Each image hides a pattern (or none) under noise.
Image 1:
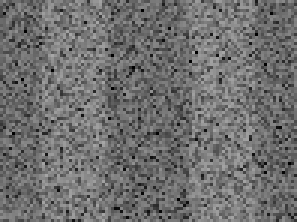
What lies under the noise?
vertical stripes
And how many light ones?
2
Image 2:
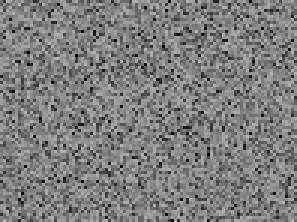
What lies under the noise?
only noise
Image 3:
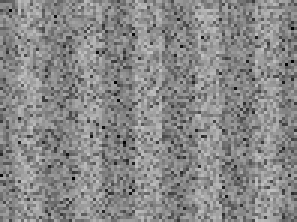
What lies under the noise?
vertical stripes
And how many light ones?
5
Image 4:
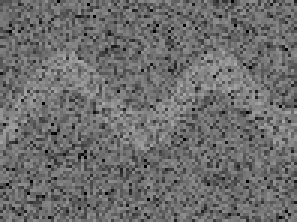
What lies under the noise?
a wavy band
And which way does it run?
left to right
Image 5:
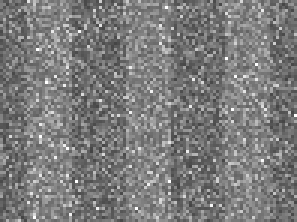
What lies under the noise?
vertical stripes
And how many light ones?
3
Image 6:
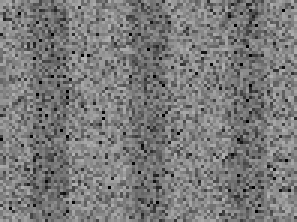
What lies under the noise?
vertical stripes
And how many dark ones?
3
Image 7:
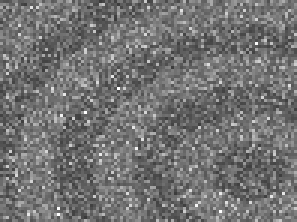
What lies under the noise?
rings round one point
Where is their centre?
bottom right
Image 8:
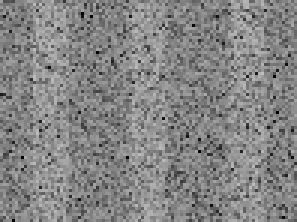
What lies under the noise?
vertical stripes
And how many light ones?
3
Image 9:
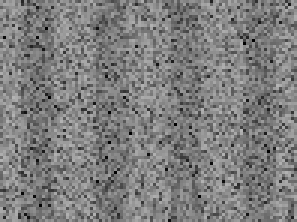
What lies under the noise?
vertical stripes
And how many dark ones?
4
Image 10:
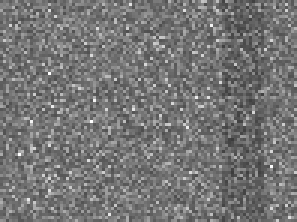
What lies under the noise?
one vertical stripe
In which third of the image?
right
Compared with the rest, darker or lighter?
darker
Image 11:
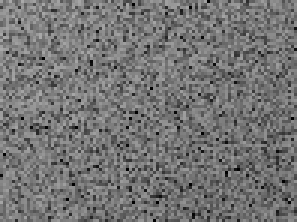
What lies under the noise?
a smooth slope
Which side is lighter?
top left
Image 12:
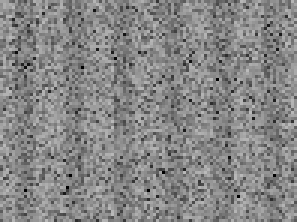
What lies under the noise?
vertical stripes
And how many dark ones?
6
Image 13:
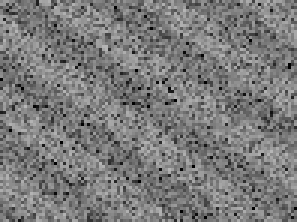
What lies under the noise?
diagonal stripes
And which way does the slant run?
top left to bottom right
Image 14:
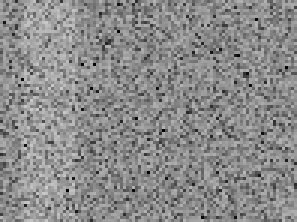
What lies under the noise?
one vertical stripe
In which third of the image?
left
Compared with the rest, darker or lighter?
lighter
